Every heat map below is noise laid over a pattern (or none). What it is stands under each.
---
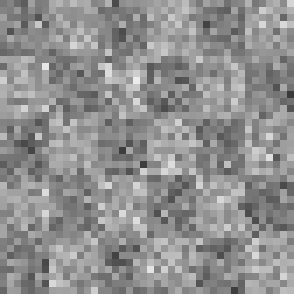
a checkerboard
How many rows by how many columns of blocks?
5 by 6
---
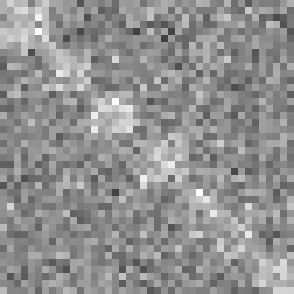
blocks along the diagonal
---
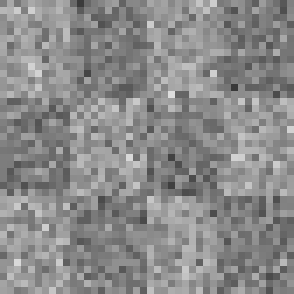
a checkerboard
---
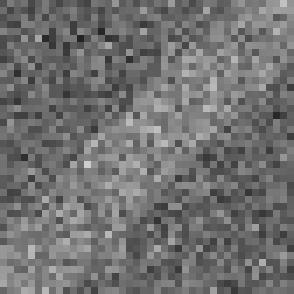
a diagonal band
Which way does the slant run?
bottom left to top right
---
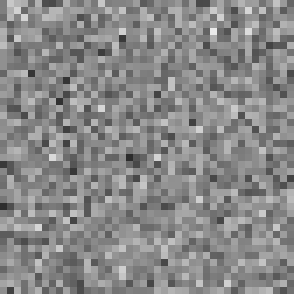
only noise
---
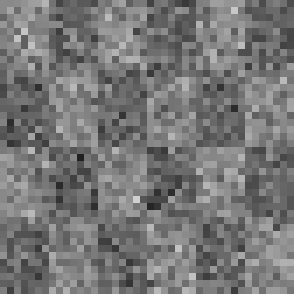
a checkerboard
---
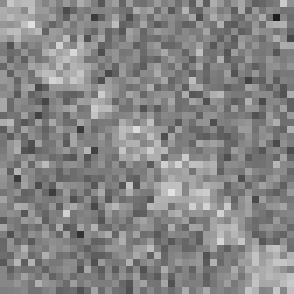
blocks along the diagonal
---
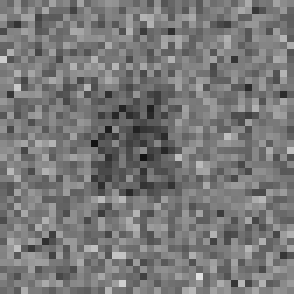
one block
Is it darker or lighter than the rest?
darker
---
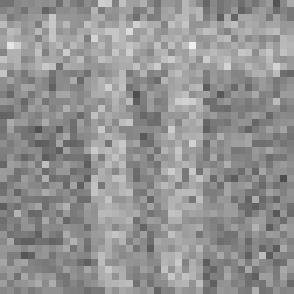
bands of rows crossing bands of columns
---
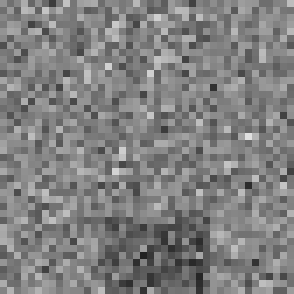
one block
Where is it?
bottom middle
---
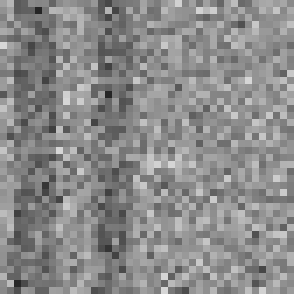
bands of columns
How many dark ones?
2
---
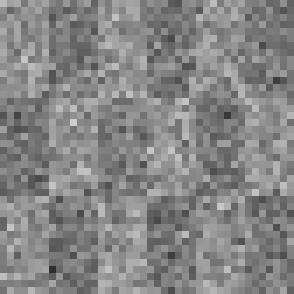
a checkerboard
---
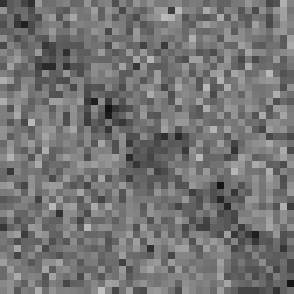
blocks along the diagonal
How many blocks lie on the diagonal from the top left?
6
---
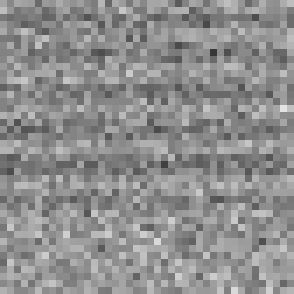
bands of rows
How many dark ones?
6
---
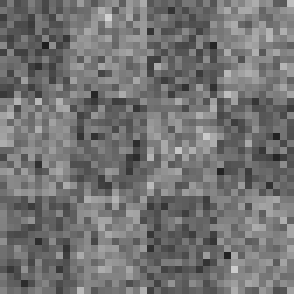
a checkerboard
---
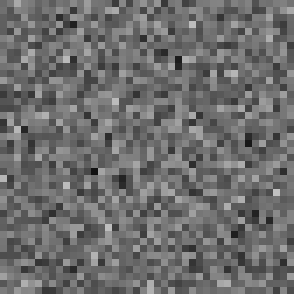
only noise
